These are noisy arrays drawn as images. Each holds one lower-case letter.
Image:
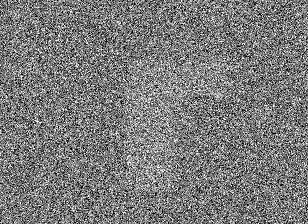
r
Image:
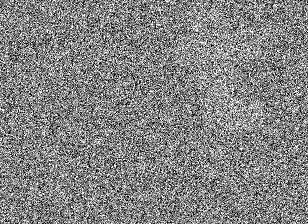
t
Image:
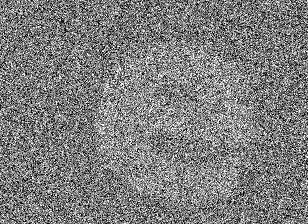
e
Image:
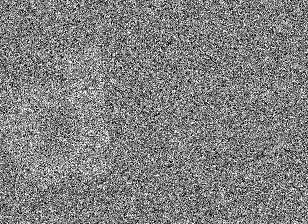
d
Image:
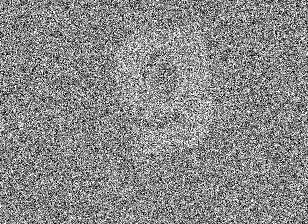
g
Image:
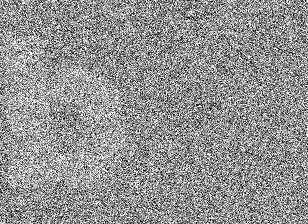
b
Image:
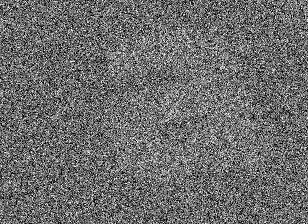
a
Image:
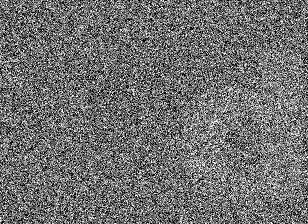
d
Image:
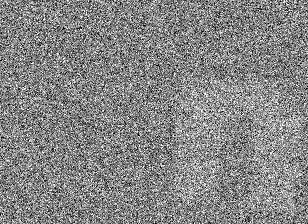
n
